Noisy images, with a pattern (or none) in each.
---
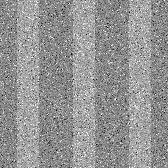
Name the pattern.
vertical stripes
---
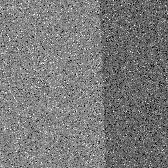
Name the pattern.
a sharp edge
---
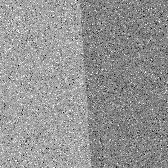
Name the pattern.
a sharp edge
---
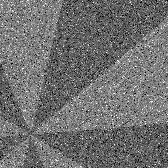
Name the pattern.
spokes from one point
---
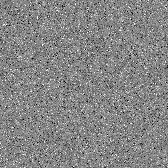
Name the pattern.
only noise
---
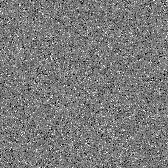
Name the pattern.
only noise
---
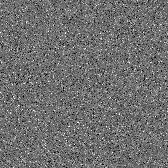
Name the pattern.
only noise
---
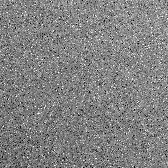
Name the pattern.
a smooth slope
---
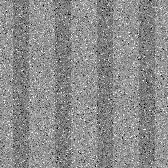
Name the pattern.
vertical stripes
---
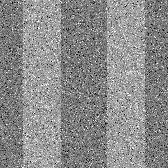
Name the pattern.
vertical stripes
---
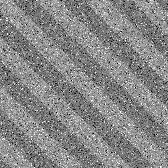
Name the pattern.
diagonal stripes
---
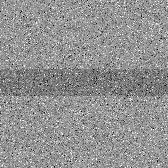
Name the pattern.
one horizontal stripe
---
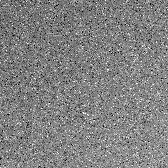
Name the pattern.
a smooth slope
